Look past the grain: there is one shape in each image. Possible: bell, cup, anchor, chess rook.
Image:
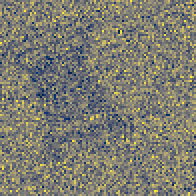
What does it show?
dark chess rook
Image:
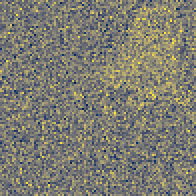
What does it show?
light bell
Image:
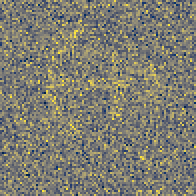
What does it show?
light anchor
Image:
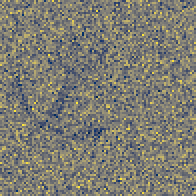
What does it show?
dark anchor
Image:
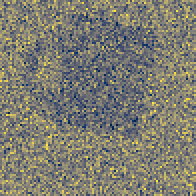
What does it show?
dark cup
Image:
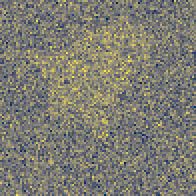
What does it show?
light bell
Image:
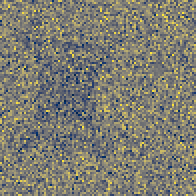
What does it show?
dark chess rook
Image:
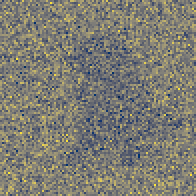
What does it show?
dark bell
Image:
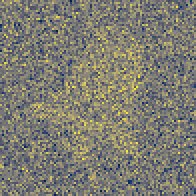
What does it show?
light bell
